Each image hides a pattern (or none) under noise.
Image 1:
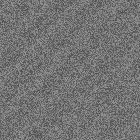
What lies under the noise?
diagonal stripes
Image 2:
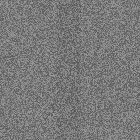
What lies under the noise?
one vertical stripe
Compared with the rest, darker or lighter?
darker
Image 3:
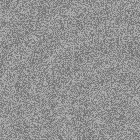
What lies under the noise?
rings round one point
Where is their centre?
bottom right
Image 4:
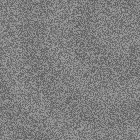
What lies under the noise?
rings round one point
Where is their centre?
top right
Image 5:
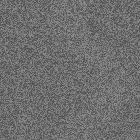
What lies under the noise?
a wavy band
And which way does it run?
top to bottom
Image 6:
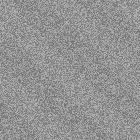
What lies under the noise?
diagonal stripes
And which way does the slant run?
top left to bottom right
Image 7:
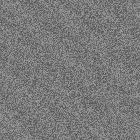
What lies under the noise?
diagonal stripes
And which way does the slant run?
top left to bottom right
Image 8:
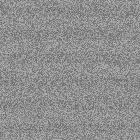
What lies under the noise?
horizontal stripes
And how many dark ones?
6
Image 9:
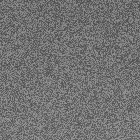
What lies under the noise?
a smooth slope
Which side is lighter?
bottom
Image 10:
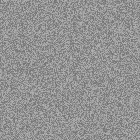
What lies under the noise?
only noise
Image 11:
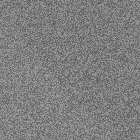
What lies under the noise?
a sharp edge
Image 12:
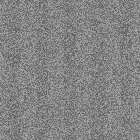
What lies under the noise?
vertical stripes
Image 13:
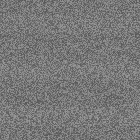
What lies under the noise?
horizontal stripes
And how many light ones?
3
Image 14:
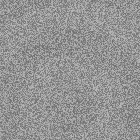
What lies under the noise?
rings round one point
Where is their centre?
bottom middle
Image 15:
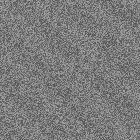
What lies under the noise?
diagonal stripes
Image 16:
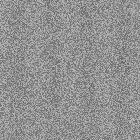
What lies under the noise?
vertical stripes
